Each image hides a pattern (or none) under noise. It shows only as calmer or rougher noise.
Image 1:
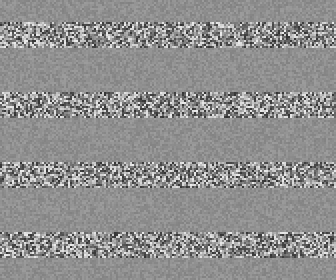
horizontal stripes
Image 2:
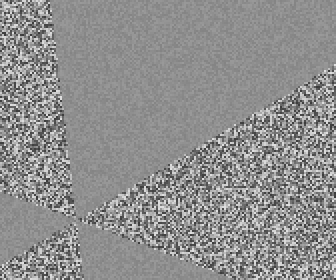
spokes from one point
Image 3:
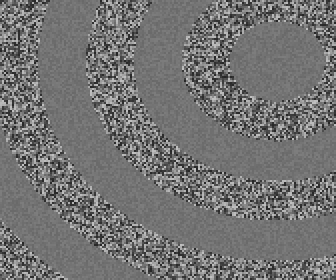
rings round one point
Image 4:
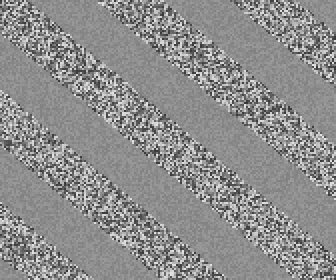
diagonal stripes
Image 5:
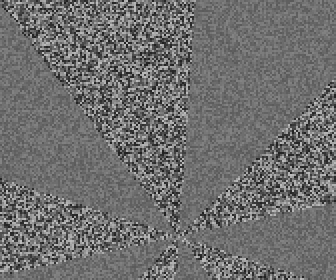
spokes from one point
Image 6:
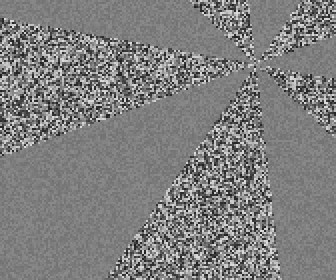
spokes from one point
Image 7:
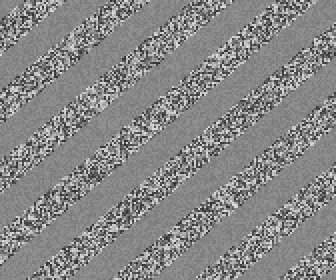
diagonal stripes
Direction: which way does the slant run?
bottom left to top right
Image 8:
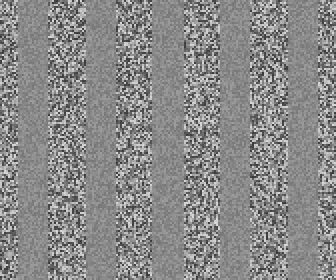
vertical stripes
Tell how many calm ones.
5
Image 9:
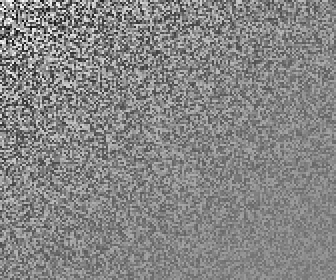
a smooth slope
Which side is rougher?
top left
